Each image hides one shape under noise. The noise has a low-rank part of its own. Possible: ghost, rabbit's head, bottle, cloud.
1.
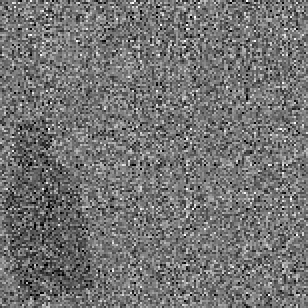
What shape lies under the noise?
bottle
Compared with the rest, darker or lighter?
darker
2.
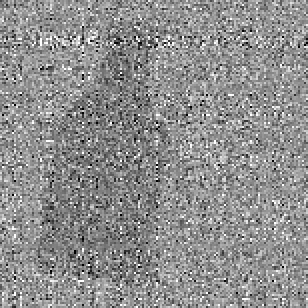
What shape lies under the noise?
bottle
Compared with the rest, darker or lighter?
darker
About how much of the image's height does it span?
nearly all
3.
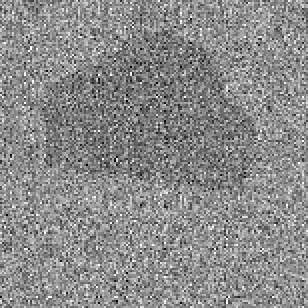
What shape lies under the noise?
cloud
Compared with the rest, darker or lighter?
darker
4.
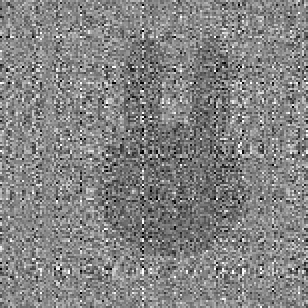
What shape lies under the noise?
rabbit's head
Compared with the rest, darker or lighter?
darker
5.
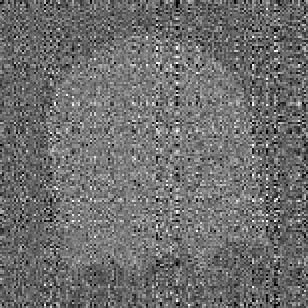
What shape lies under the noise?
ghost
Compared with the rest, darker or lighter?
lighter
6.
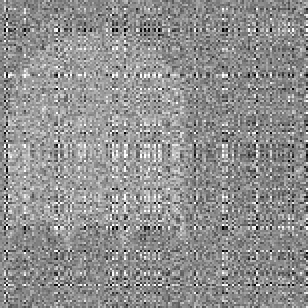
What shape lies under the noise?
ghost
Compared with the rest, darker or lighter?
lighter
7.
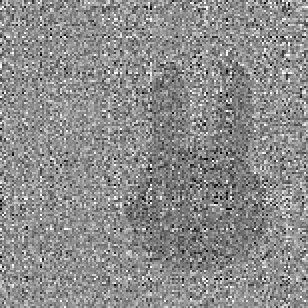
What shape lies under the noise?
rabbit's head
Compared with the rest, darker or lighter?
darker
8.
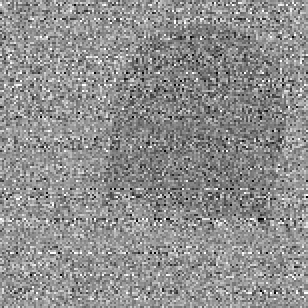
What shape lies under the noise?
ghost
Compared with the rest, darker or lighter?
darker
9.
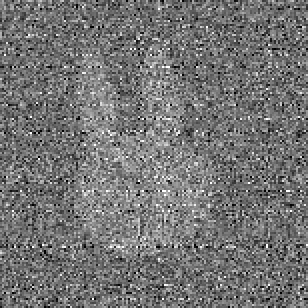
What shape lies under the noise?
rabbit's head
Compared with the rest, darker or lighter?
lighter
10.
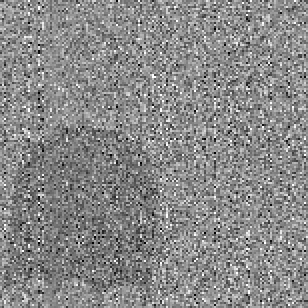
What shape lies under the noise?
ghost
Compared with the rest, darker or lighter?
darker
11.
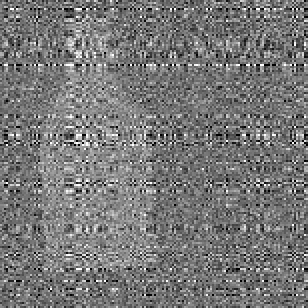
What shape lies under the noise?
bottle
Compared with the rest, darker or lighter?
lighter
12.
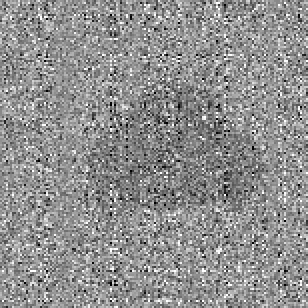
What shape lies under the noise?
cloud
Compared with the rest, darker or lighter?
darker
